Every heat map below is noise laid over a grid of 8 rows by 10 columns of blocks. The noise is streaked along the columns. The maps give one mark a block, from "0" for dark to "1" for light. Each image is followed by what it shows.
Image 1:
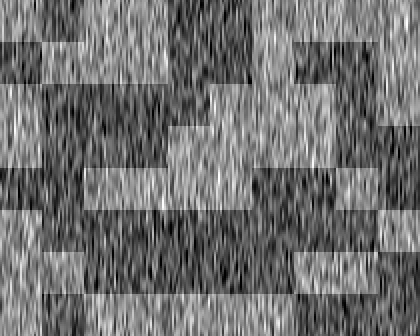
1 0 1 1 0 0 1 1 1 1
0 1 1 1 0 0 1 0 0 1
1 0 0 0 0 1 1 1 0 1
1 0 0 0 1 1 1 1 0 0
0 0 1 1 1 1 0 0 1 0
1 0 0 0 0 0 0 0 0 1
1 1 0 0 0 0 0 1 1 0
1 0 1 1 1 1 1 0 0 0
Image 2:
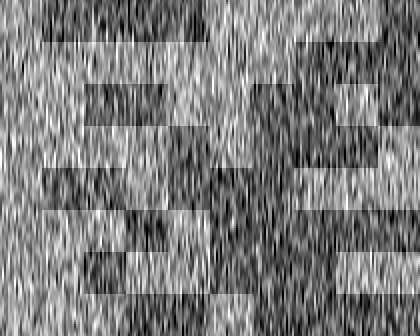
1 0 0 0 0 1 1 1 1 0
1 1 1 1 1 1 1 0 0 0
1 1 0 0 1 1 0 0 1 0
1 1 1 1 0 1 0 0 0 1
1 0 0 1 0 0 0 1 1 1
1 1 1 0 1 0 0 0 0 0
1 1 0 1 1 0 0 0 1 1
1 1 1 0 0 1 0 0 0 0
